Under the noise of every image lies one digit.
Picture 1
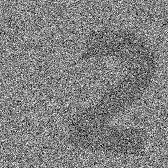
dark 2
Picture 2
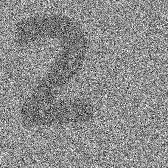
dark 2
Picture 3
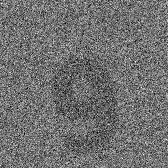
dark 9
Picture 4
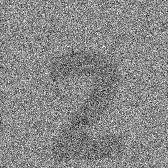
dark 2
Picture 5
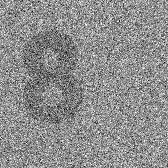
dark 8
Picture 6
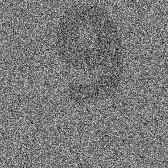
dark 9
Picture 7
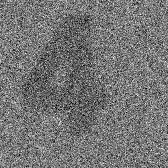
dark 4
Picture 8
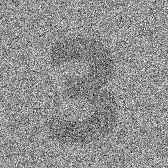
dark 3
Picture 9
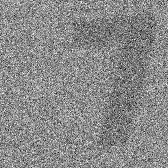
dark 7
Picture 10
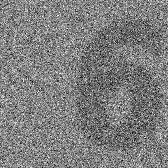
dark 6
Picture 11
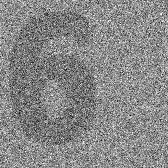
dark 6
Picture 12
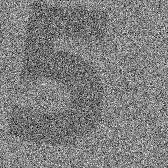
dark 5
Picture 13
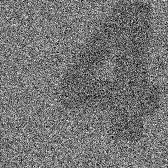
dark 4
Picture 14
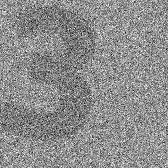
dark 3
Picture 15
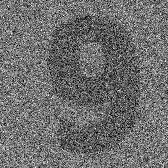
dark 9
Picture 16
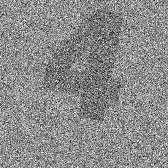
dark 4
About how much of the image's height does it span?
two thirds
